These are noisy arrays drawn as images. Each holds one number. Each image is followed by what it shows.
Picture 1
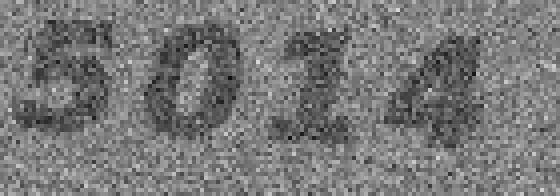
5014
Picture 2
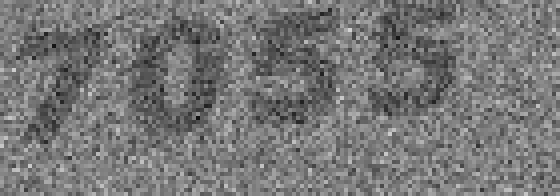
7055
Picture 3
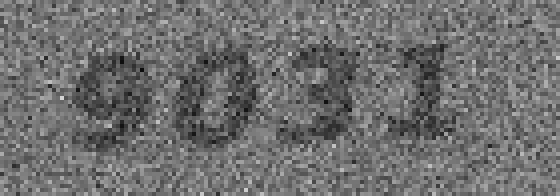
9031
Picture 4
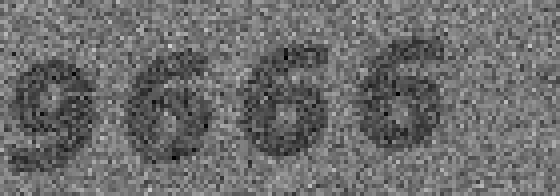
9666
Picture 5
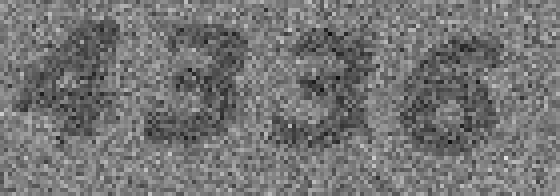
4336
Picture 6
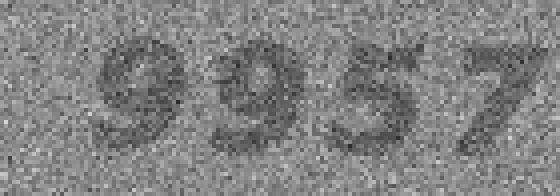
9957
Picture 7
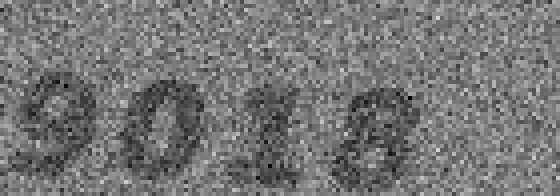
9018
